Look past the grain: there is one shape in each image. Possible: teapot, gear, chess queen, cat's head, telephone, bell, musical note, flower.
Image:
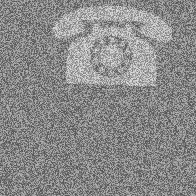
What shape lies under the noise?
telephone
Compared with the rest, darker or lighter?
lighter
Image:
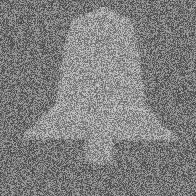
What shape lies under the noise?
bell
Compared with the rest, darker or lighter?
lighter
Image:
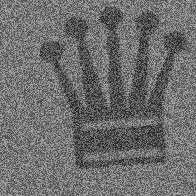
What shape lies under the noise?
chess queen
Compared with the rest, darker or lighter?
darker
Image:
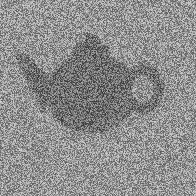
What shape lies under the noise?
teapot
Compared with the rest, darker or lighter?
darker
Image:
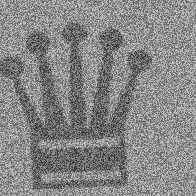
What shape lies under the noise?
chess queen
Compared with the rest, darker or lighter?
darker
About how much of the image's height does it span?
nearly all
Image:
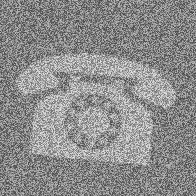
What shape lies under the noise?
telephone
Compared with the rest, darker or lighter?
lighter
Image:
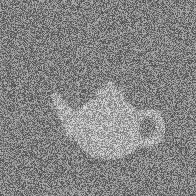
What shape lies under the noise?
teapot
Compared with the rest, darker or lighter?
lighter
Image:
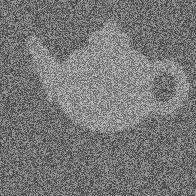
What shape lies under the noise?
teapot
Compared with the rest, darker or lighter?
lighter
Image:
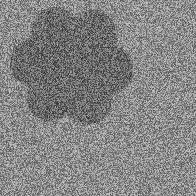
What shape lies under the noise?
flower
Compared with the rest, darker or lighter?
darker
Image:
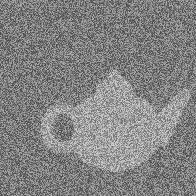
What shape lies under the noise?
teapot
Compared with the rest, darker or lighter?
lighter
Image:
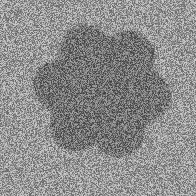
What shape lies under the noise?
flower
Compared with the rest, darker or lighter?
darker
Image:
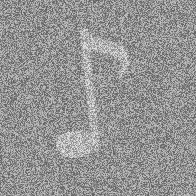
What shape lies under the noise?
musical note
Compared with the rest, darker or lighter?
lighter
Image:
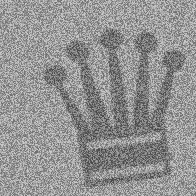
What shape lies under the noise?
chess queen
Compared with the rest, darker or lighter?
darker
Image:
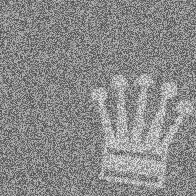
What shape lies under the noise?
chess queen
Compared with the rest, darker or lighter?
lighter
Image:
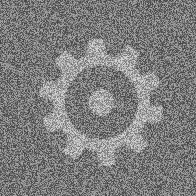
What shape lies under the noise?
gear
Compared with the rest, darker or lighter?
lighter
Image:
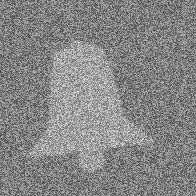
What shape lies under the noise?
bell
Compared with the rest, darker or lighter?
lighter
